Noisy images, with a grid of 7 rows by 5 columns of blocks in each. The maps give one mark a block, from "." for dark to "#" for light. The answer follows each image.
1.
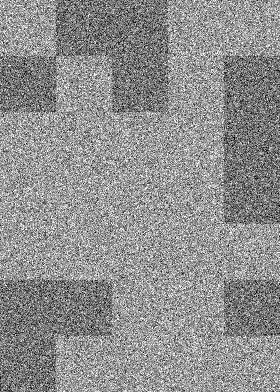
# . . # #
. # . # .
# # # # .
# # # # .
# # # # #
. . # # .
. # # # #
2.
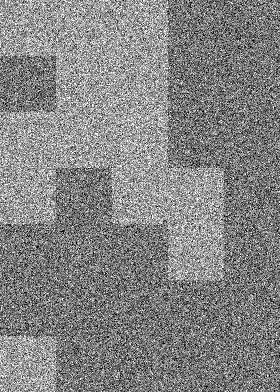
# # # . .
. # # . .
# # # . .
# . # # .
. . . # .
. . . . .
# . . . .
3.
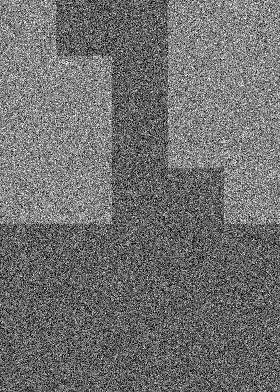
# . . # #
# # . # #
# # . # #
# # . . #
. . . . .
. . . . .
. . . . .
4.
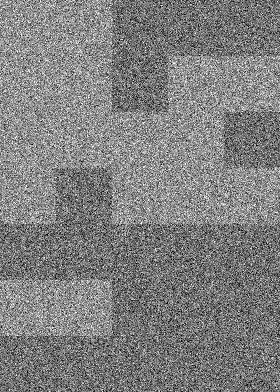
# # . . .
# # . # #
# # # # .
# . # # #
. . . . .
# # . . .
. . . . .
